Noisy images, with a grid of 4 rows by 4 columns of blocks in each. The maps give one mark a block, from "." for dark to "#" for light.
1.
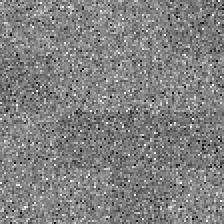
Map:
# # # .
. # # #
# . . .
# # . #
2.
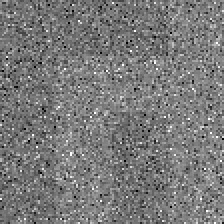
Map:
. . . #
. # # #
. # . #
. # . #
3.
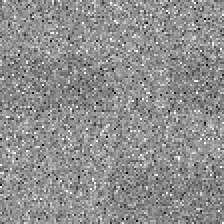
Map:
# # # #
. . # .
# # # #
# # . .
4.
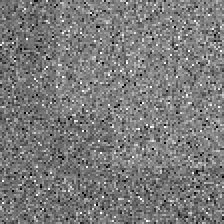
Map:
. # # #
. # # #
. . # #
. . . .
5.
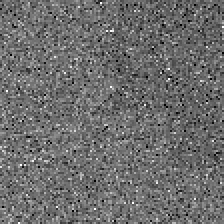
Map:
# # . .
# # . .
# # # .
# # # #
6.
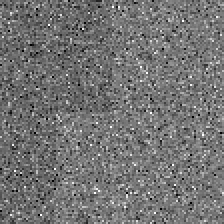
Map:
. . # #
. . # #
. # # #
. # # #
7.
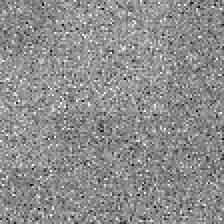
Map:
. # # .
# # # .
# . . .
. . . .
